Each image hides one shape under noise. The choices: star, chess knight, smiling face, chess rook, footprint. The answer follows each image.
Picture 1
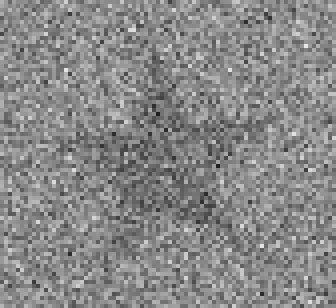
dark star
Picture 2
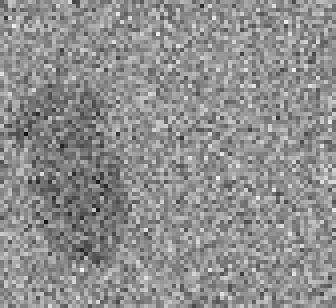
dark footprint
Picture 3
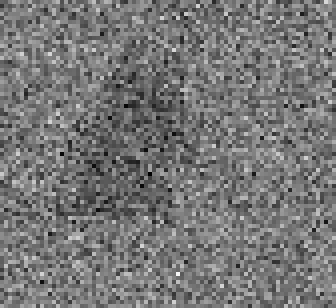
dark chess knight
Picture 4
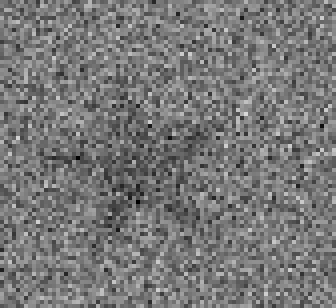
dark star
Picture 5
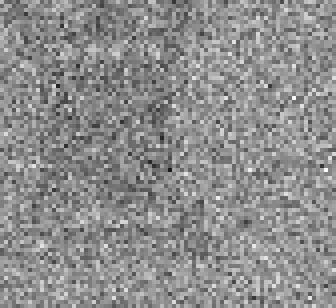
dark chess rook
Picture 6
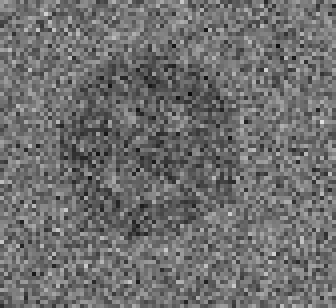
dark smiling face
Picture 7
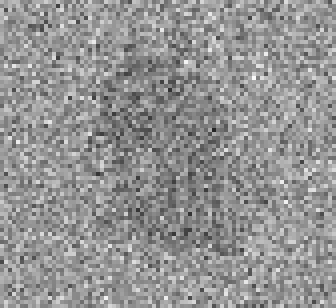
dark chess knight
